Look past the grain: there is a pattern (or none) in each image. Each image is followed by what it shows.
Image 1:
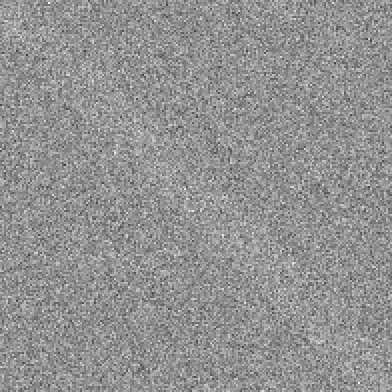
a diagonal band
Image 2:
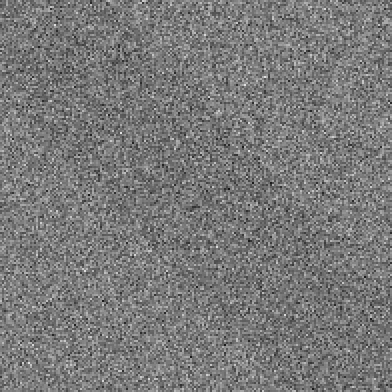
a diagonal band
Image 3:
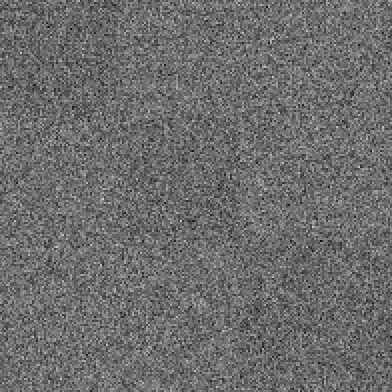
blocks along the diagonal
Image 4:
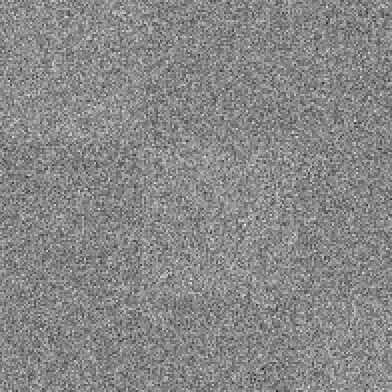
blocks along the diagonal
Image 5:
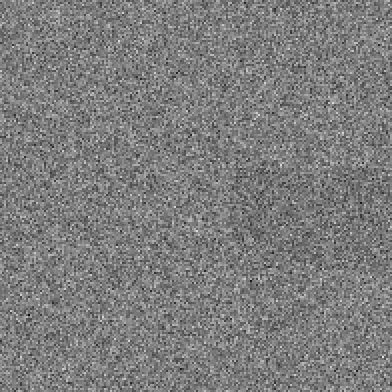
one block
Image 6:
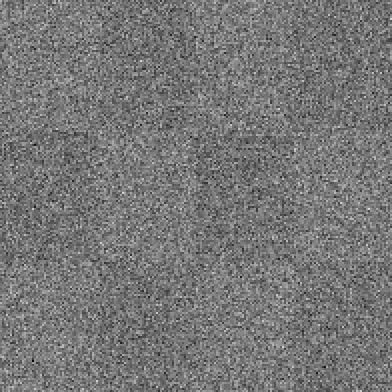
a checkerboard
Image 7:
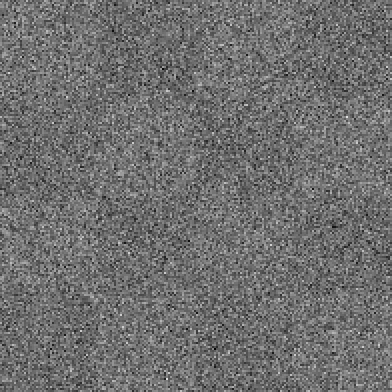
a checkerboard
